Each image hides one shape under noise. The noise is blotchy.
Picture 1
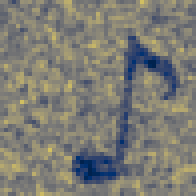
musical note
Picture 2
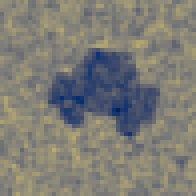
car
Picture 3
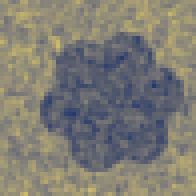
flower
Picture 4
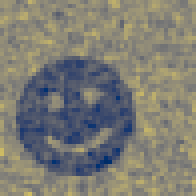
smiling face
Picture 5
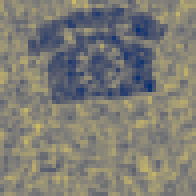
telephone
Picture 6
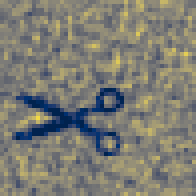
pair of scissors
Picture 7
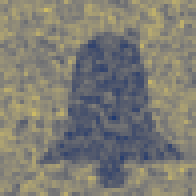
bell
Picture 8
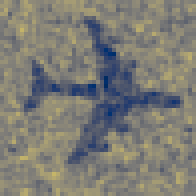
airplane
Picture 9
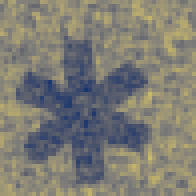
asterisk
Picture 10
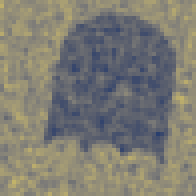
ghost
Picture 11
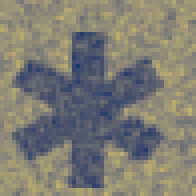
asterisk
